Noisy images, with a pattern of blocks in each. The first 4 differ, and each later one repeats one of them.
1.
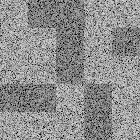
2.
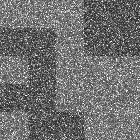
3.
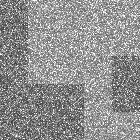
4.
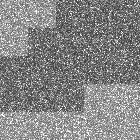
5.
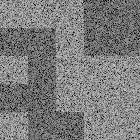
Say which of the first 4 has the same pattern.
2
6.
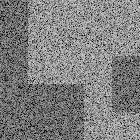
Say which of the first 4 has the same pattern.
3
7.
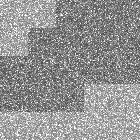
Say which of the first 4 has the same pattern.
4
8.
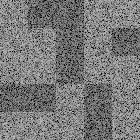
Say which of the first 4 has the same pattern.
1
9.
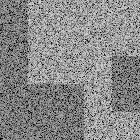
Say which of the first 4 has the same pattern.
3
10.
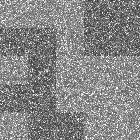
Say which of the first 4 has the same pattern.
2
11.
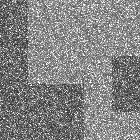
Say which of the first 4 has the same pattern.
3
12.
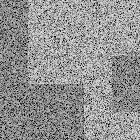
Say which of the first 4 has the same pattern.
3
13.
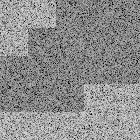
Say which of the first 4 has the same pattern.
4
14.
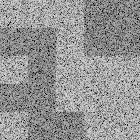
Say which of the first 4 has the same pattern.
2
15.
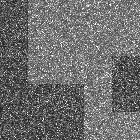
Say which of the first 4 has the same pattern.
3
